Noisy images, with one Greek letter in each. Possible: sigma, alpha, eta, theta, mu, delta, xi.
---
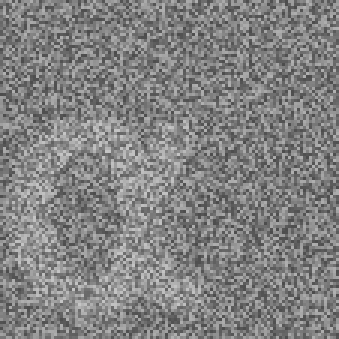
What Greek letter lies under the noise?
alpha
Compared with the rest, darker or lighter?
lighter
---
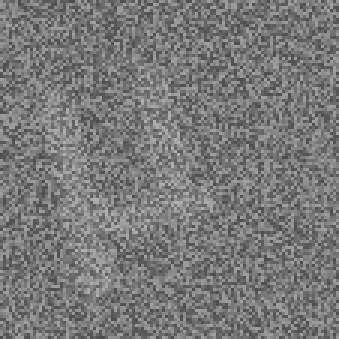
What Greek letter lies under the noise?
mu
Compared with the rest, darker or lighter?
lighter
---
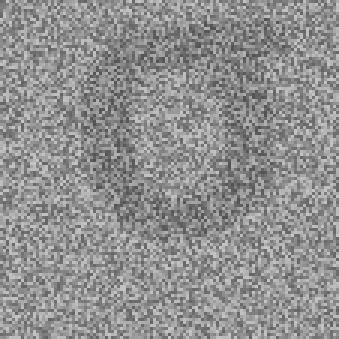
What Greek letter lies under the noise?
sigma
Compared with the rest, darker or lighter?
darker
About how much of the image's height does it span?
two thirds
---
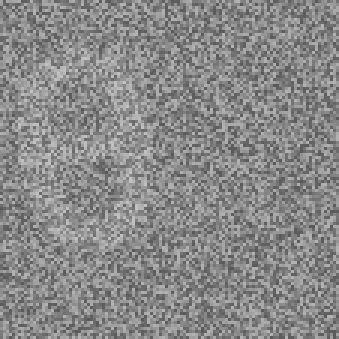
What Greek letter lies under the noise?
theta
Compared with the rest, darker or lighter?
lighter
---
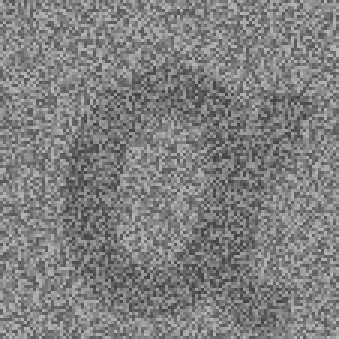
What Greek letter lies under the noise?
alpha
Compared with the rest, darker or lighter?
darker
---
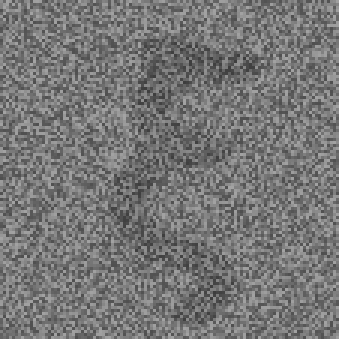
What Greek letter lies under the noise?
xi
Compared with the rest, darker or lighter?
darker
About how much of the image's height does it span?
nearly all
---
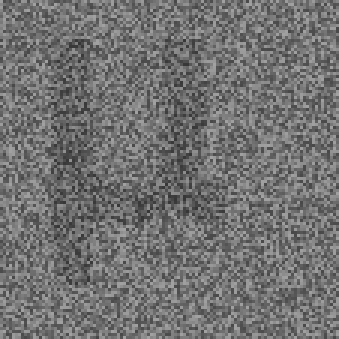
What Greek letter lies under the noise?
mu
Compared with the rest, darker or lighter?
darker
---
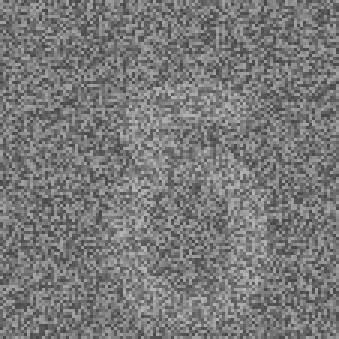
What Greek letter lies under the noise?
delta
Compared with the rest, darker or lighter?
lighter
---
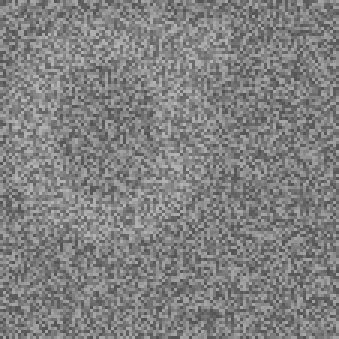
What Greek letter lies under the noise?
sigma
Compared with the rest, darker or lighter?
lighter
